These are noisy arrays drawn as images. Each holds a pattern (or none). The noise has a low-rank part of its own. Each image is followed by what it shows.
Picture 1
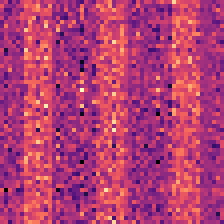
vertical stripes
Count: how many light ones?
3
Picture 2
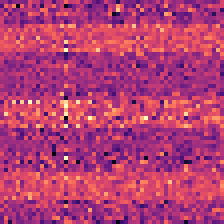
horizontal stripes
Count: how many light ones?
3
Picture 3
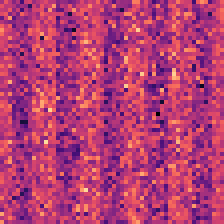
vertical stripes
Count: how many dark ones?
5
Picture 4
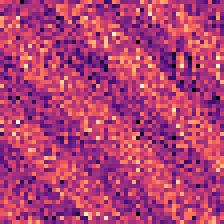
diagonal stripes
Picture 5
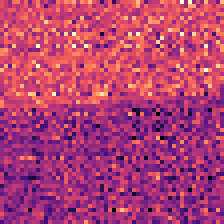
a sharp edge
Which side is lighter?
top
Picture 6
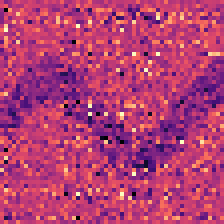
a wavy band
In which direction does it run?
left to right
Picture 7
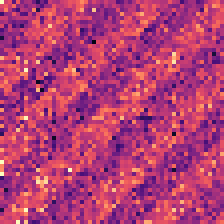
diagonal stripes
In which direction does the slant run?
bottom left to top right
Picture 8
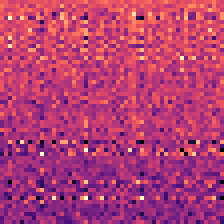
a smooth slope
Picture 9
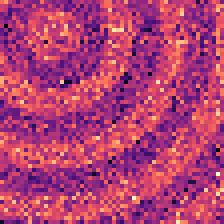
rings round one point
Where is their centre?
top left
